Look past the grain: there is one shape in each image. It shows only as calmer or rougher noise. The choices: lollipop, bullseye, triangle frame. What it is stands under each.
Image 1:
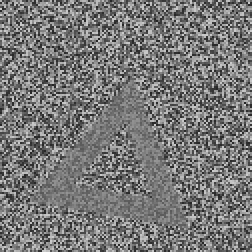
triangle frame
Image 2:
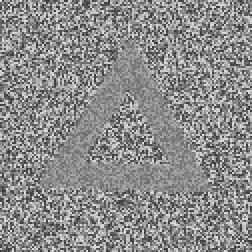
triangle frame
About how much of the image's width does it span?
two thirds
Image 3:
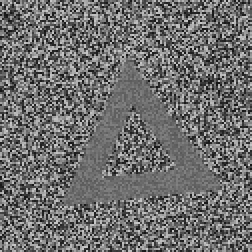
triangle frame
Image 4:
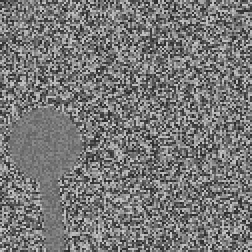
lollipop
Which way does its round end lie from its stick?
up
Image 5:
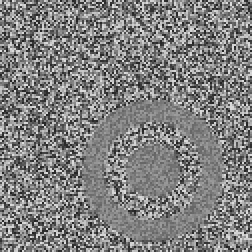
bullseye
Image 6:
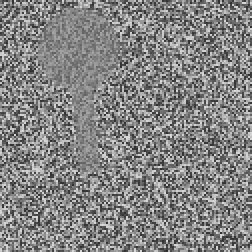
lollipop
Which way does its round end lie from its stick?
up
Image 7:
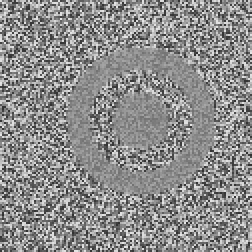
bullseye
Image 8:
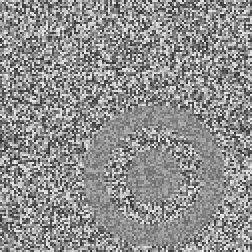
bullseye
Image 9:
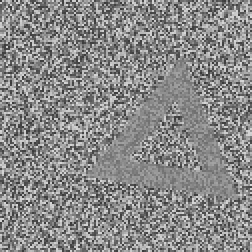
triangle frame
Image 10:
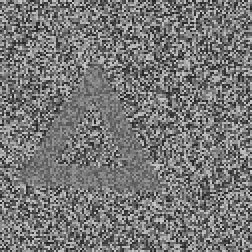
triangle frame
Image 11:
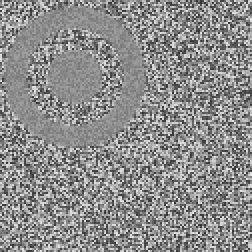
bullseye
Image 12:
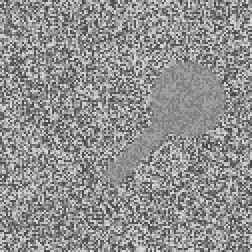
lollipop
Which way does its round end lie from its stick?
up and right
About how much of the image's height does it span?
half
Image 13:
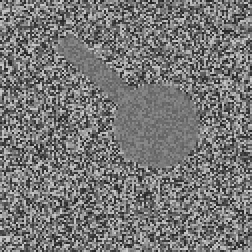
lollipop
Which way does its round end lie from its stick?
down and right
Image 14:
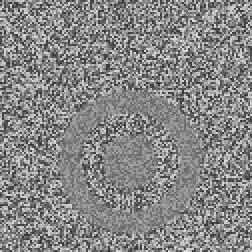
bullseye
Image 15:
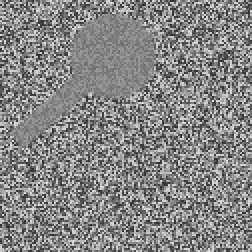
lollipop
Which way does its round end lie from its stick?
up and right
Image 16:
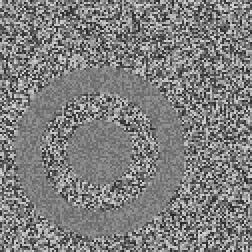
bullseye
